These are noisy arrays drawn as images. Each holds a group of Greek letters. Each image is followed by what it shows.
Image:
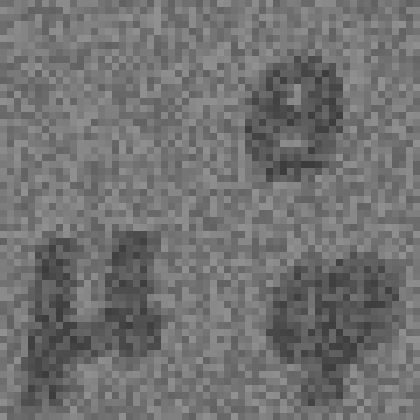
top right: theta; bottom left: mu; bottom right: phi
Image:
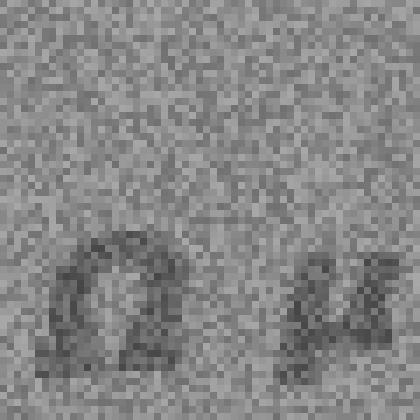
bottom left: omega; bottom right: mu
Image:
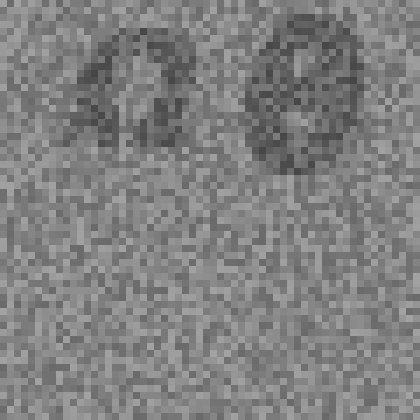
top left: omega; top right: theta
